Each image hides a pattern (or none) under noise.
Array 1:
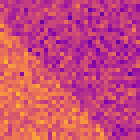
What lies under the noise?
a sharp edge
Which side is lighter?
bottom left
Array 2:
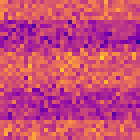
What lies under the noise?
horizontal stripes
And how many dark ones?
2
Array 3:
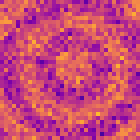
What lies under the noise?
rings round one point
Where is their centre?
centre
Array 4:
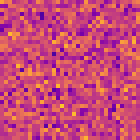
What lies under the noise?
only noise
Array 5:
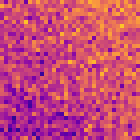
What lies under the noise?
a smooth slope
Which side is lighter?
top right
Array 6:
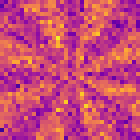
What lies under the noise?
spokes from one point
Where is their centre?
centre
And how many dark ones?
8
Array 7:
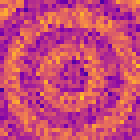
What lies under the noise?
rings round one point
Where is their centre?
centre
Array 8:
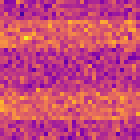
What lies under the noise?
horizontal stripes
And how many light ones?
2
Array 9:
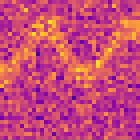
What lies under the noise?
a wavy band
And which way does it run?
left to right
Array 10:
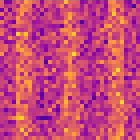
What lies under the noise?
vertical stripes
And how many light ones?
3
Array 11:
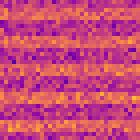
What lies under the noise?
horizontal stripes
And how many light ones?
5
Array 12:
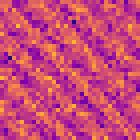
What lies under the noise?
diagonal stripes
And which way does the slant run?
top left to bottom right
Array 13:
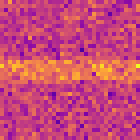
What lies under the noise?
one horizontal stripe
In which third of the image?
middle
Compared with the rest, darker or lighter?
lighter
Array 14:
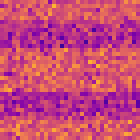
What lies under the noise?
horizontal stripes
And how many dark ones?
2
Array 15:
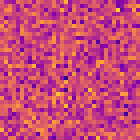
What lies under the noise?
only noise
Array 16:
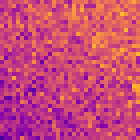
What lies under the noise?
a smooth slope
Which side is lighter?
top right
